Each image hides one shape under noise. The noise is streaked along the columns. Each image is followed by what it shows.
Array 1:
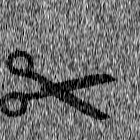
pair of scissors
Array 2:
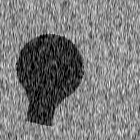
light bulb
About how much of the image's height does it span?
two thirds
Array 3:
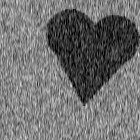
heart
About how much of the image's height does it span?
two thirds
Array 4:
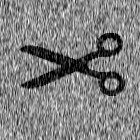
pair of scissors
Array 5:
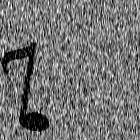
musical note
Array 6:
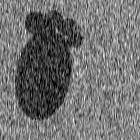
footprint
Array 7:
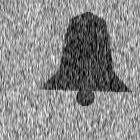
bell
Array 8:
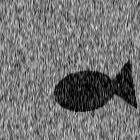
fish
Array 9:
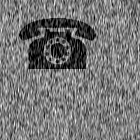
telephone
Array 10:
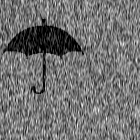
umbrella
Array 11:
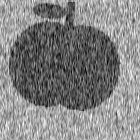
apple
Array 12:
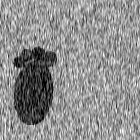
footprint
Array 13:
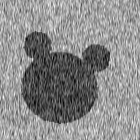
bear's head
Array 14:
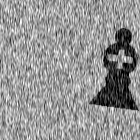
chess bishop
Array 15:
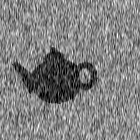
teapot
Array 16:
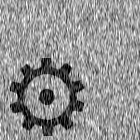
gear
